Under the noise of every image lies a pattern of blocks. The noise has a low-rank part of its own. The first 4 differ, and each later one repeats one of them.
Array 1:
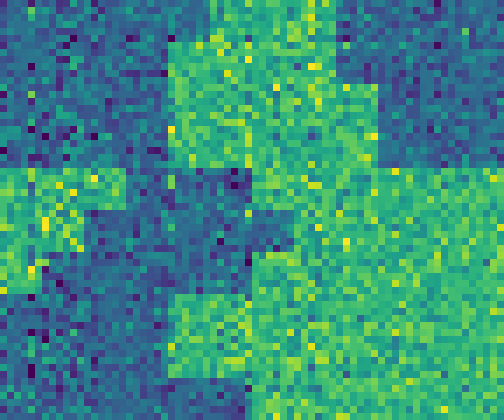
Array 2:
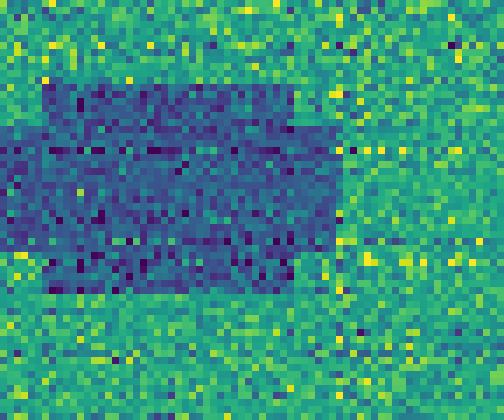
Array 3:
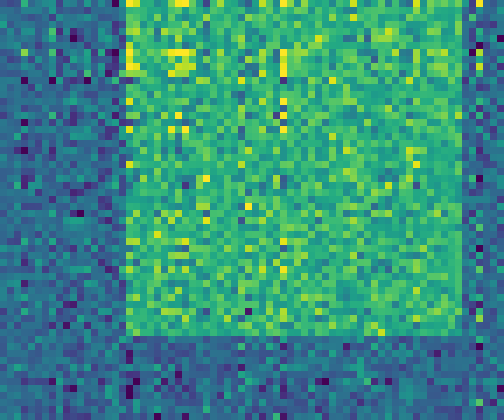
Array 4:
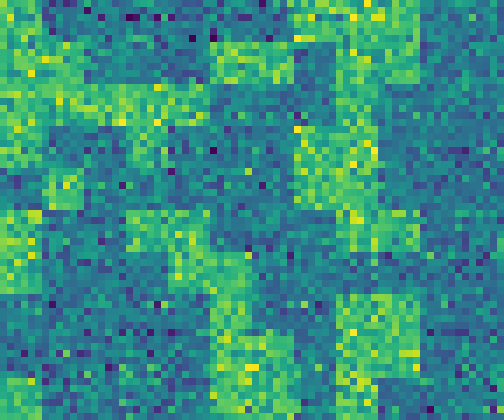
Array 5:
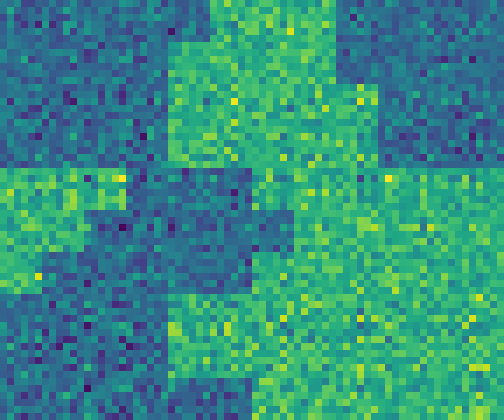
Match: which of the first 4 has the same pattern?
1
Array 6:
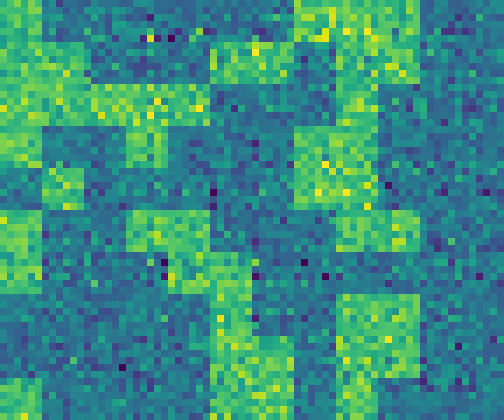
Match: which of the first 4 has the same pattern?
4
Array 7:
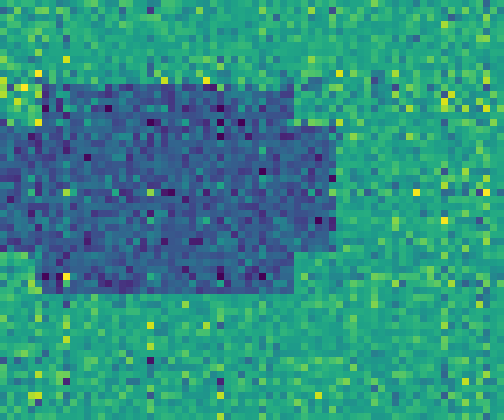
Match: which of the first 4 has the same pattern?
2
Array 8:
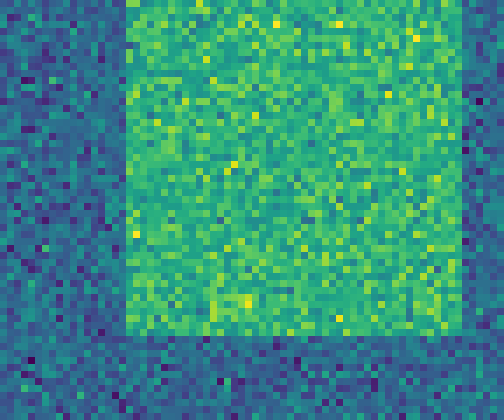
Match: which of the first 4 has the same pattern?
3
